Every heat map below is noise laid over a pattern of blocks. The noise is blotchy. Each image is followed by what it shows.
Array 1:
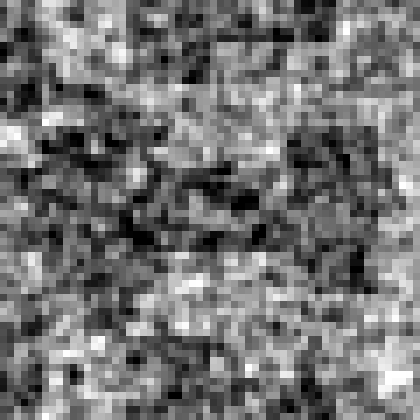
top and bottom mirror each other
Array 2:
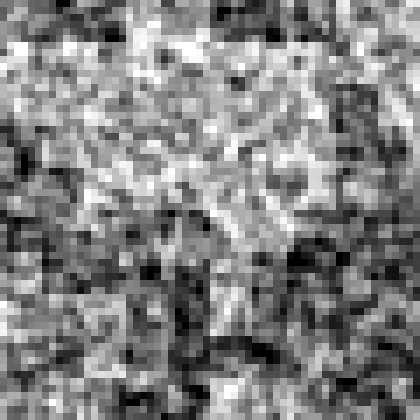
no symmetry
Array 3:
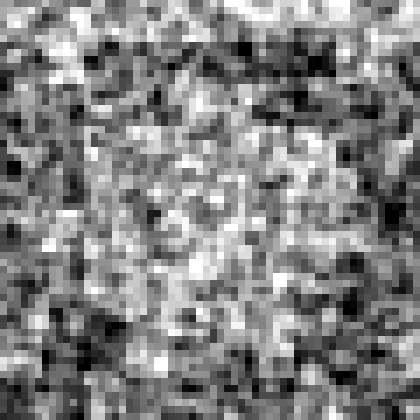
left and right mirror each other
